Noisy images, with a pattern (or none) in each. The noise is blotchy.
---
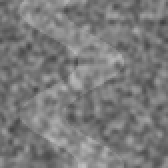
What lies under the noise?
a wavy band
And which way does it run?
top to bottom
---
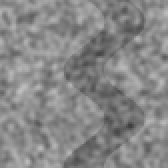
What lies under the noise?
a wavy band
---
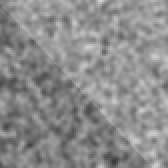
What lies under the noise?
a sharp edge
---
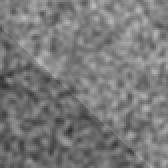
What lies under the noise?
a sharp edge
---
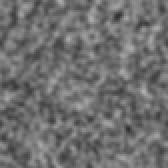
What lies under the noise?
only noise
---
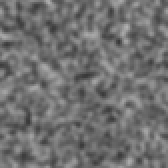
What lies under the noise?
only noise
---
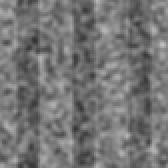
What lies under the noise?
vertical stripes
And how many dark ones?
3
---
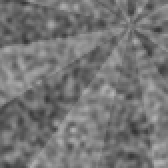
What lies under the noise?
spokes from one point
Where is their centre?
top right
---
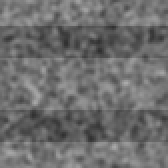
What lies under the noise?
horizontal stripes
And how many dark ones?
2
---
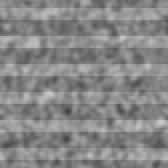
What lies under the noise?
horizontal stripes
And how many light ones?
6
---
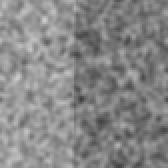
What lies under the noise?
a sharp edge
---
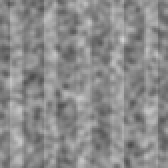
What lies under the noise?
vertical stripes
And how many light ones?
5
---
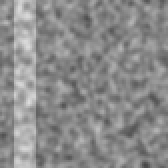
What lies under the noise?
one vertical stripe
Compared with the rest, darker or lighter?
lighter
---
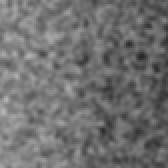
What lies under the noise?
a smooth slope
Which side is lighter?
left
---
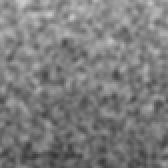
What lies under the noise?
a smooth slope
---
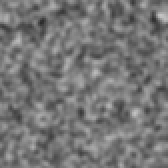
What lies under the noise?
only noise
